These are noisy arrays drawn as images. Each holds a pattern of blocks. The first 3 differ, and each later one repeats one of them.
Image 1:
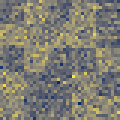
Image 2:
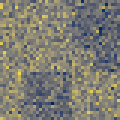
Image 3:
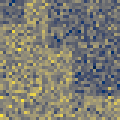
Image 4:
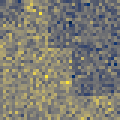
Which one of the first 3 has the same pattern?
3
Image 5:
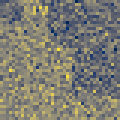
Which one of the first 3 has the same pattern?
3
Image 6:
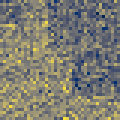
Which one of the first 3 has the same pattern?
3
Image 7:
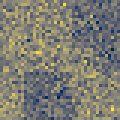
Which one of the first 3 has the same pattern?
2
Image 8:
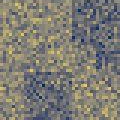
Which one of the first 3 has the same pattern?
2
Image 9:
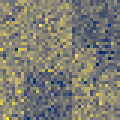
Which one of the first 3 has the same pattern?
2
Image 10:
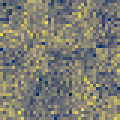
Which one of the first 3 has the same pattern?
1
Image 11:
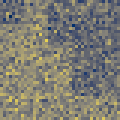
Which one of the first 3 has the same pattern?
3
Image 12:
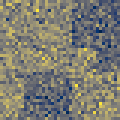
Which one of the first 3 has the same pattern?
2
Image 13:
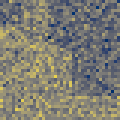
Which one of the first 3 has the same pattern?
3
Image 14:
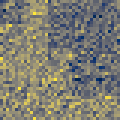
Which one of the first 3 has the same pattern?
3
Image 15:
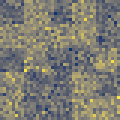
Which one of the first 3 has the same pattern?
1
